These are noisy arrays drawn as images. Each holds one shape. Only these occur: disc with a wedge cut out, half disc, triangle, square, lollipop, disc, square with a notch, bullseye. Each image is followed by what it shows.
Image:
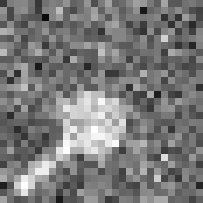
lollipop
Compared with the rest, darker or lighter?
lighter
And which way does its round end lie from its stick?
up and right
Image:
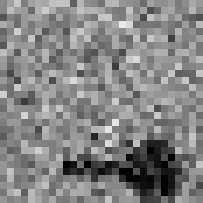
lollipop
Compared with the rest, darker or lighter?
darker
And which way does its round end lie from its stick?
right
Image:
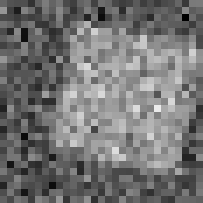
square
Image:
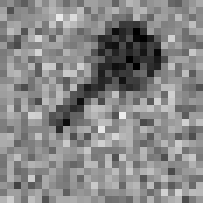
lollipop
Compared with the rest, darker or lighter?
darker
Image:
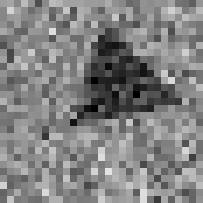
triangle
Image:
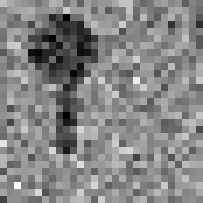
lollipop
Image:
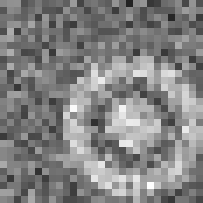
bullseye
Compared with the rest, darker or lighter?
lighter
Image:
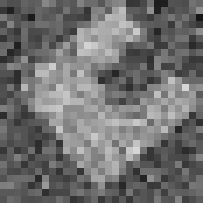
square with a notch
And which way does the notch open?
up and right
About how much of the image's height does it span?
nearly all
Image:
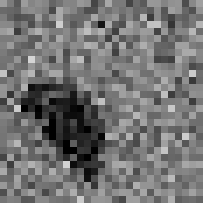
half disc
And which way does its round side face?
up and right
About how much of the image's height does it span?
half
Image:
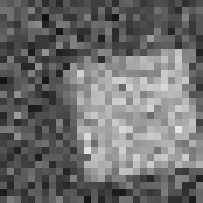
square
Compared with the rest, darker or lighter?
lighter
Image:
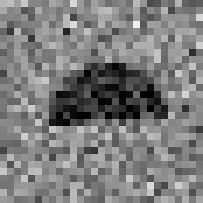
half disc
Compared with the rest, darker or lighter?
darker
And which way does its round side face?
up
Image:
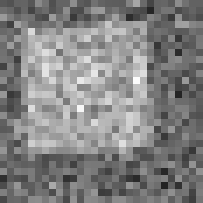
square
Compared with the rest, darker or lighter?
lighter
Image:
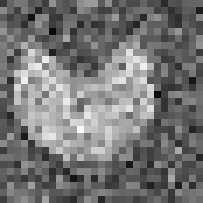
disc with a wedge cut out
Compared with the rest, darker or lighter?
lighter
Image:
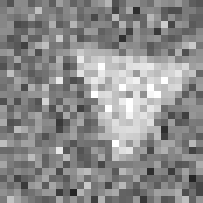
triangle
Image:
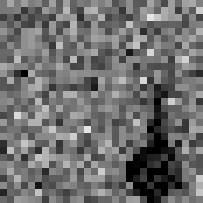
lollipop
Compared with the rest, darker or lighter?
darker
